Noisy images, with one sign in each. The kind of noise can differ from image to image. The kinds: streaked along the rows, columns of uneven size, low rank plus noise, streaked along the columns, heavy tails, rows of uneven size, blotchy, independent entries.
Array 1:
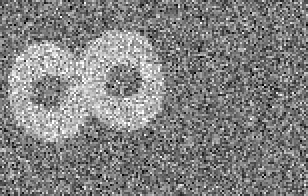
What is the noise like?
independent entries
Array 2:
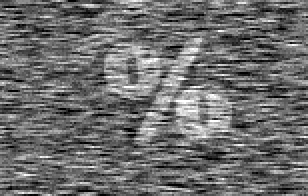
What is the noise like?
streaked along the rows
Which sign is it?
percent sign
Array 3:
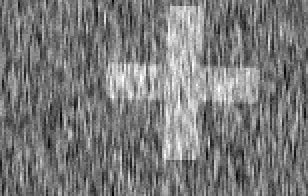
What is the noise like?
streaked along the columns
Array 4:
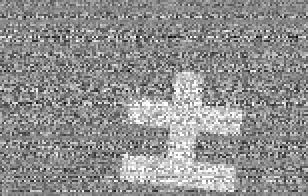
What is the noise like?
rows of uneven size
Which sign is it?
plus-minus sign
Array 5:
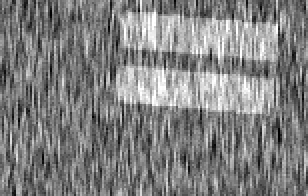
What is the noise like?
streaked along the columns
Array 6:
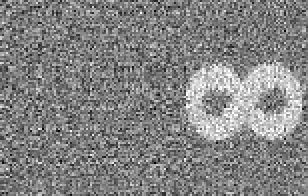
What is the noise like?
low rank plus noise
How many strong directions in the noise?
five to eight
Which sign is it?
infinity sign
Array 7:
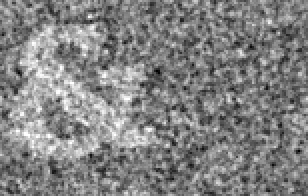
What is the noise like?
blotchy
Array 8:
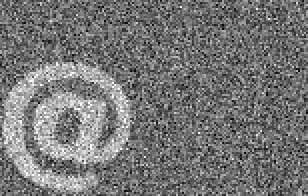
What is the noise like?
independent entries
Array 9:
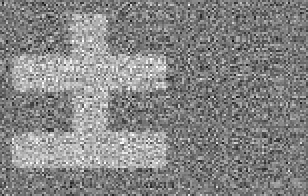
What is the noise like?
low rank plus noise
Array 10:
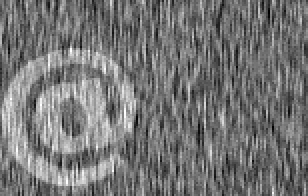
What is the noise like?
streaked along the columns
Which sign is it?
at sign
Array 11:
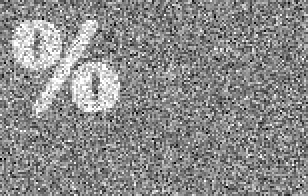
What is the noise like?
independent entries
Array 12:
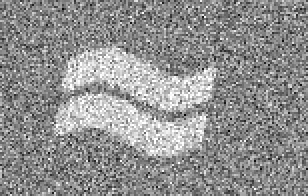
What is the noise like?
independent entries
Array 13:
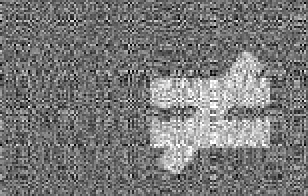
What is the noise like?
low rank plus noise
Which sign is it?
not-equal sign
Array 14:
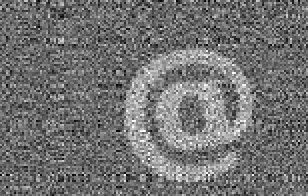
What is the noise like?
low rank plus noise
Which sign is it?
at sign
